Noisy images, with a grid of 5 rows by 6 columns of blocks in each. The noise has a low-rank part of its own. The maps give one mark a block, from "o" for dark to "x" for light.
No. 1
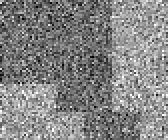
ooooxx
ooooxx
ooooxx
xxooxx
xxxoox
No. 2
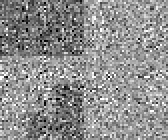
oooxxx
oooxxx
xxxxxx
xxoxxx
xooxxx
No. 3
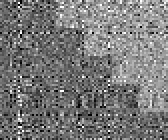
ooxxxx
oooxxx
ooooxx
ooooox
oooooo
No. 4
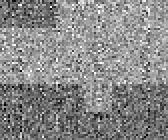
ooxxxx
xxxxxx
xxxxxx
oooxoo
oooooo
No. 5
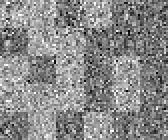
xxoxoo
oxxooo
xoxoxo
xxxoxo
oxoxoo
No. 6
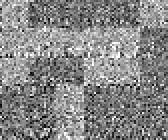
xoooox
xxxxxo
xooxxo
ooxooo
ooxooo
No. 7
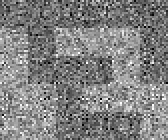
oooooo
xoxxxo
xoooxo
xxoxxx
xxooox
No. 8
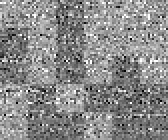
xxoxxx
oxoxxx
oxoxox
xoxooo
xooxoo
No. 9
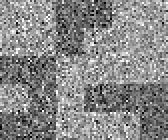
xxooxx
xxoxxx
ooxxxx
xoxooo
ooxxxo
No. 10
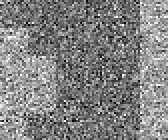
ooooox
xoooox
xxooox
xxooox
xoooox
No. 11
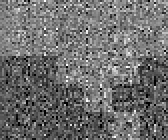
xxxxxx
xxxxxx
ooxxxo
oooxoo
ooooxo
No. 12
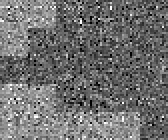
xxoooo
xooooo
oooooo
xxoooo
xxxxxo
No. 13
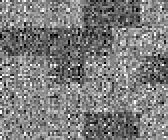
xxxoox
ooooxx
xxoxxo
xxxxxx
xxxoox
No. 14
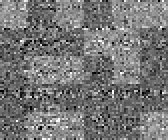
xoxoxx
oooxxo
oxxoxo
oooooo
oxxoox
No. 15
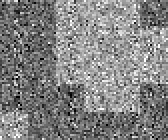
ooxxxo
ooxxxx
ooxxxx
oooxxo
xooooo
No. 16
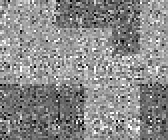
xxooox
xxxxox
xxxxxx
oooxxo
oooxxo
